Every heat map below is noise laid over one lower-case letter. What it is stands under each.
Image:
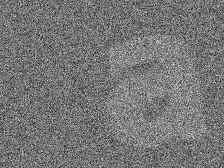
a
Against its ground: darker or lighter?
lighter
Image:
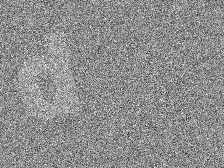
d
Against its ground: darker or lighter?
lighter
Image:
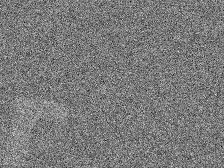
r
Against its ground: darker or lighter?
lighter
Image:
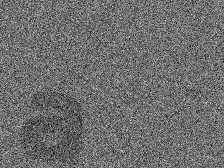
a
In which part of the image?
bottom left
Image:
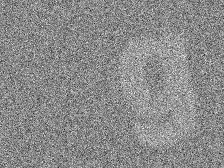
g
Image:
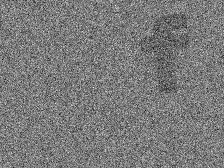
f
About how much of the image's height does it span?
half
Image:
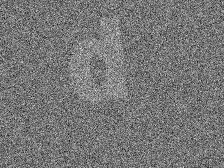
d
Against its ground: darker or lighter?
lighter
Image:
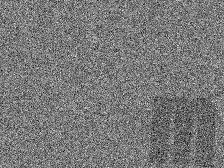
m
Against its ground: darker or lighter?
darker
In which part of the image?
bottom right
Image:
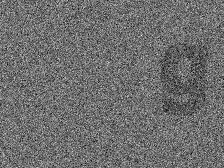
g
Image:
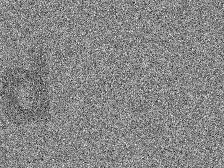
d
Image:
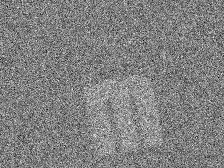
m
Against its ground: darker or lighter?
lighter
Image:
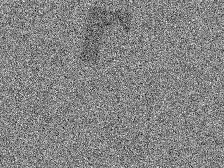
r
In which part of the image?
top middle
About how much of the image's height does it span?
a third
